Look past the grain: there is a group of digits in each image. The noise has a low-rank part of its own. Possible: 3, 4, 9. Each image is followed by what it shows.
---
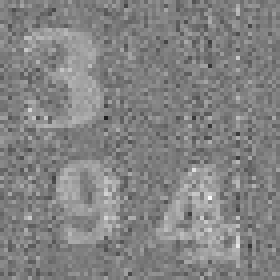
top left: 3; bottom left: 9; bottom right: 4
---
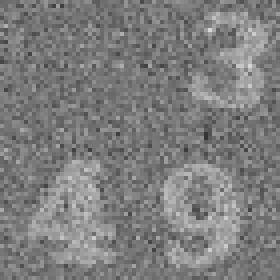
top right: 3; bottom left: 4; bottom right: 9
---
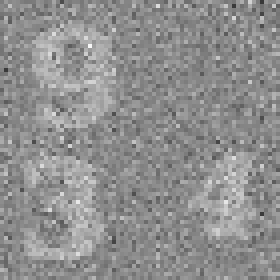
top left: 9; bottom left: 3; bottom right: 4
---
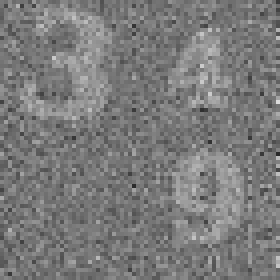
top left: 3; top right: 4; bottom right: 9
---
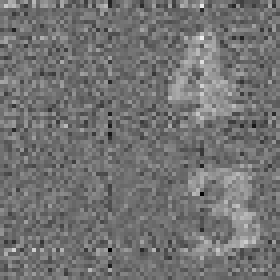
top right: 4; bottom right: 3
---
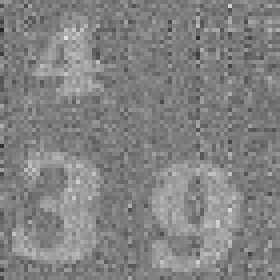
top left: 4; bottom left: 3; bottom right: 9
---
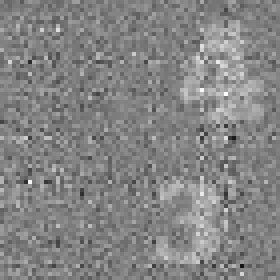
top right: 4; bottom right: 3
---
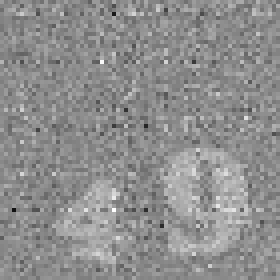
bottom left: 4; bottom right: 9
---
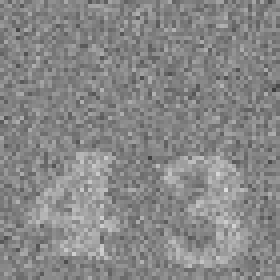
bottom left: 4; bottom right: 3
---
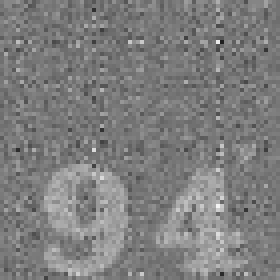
bottom left: 9; bottom right: 4
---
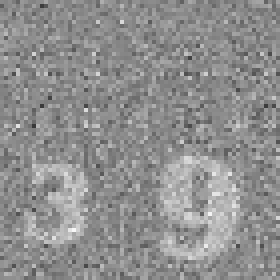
bottom left: 3; bottom right: 9
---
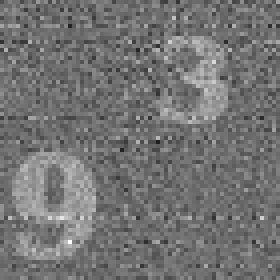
top right: 3; bottom left: 9
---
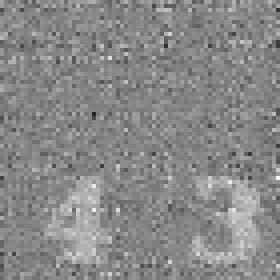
bottom left: 4; bottom right: 3
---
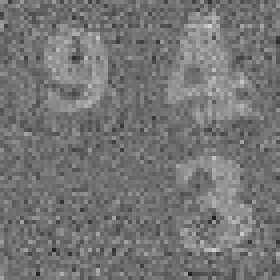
top left: 9; top right: 4; bottom right: 3
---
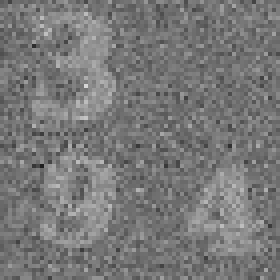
top left: 3; bottom left: 9; bottom right: 4
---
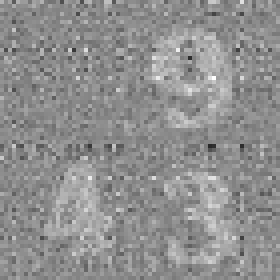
top right: 9; bottom left: 4; bottom right: 3
